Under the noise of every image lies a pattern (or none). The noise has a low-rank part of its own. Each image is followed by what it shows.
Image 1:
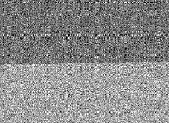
a sharp edge
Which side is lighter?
bottom
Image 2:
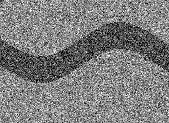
a wavy band
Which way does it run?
left to right
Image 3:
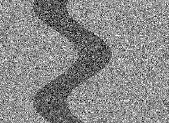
a wavy band
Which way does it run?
top to bottom
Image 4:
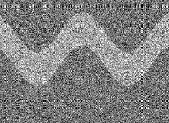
a wavy band
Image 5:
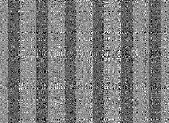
vertical stripes
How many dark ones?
6
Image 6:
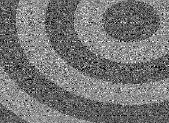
rings round one point
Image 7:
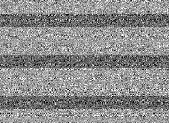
horizontal stripes
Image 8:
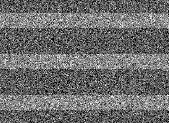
horizontal stripes
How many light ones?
3
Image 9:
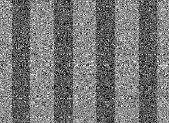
vertical stripes
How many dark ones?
4
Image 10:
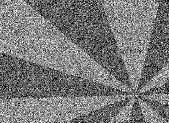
spokes from one point
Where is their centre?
bottom right
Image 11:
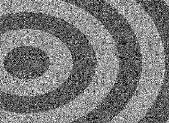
rings round one point
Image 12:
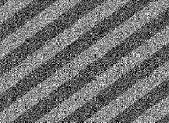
diagonal stripes
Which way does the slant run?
bottom left to top right
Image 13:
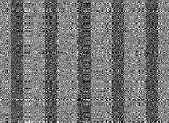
vertical stripes
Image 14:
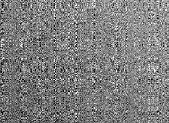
a smooth slope
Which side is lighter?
top right
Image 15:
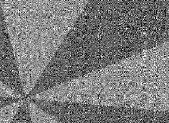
spokes from one point
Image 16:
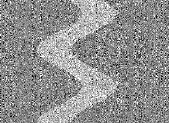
a wavy band
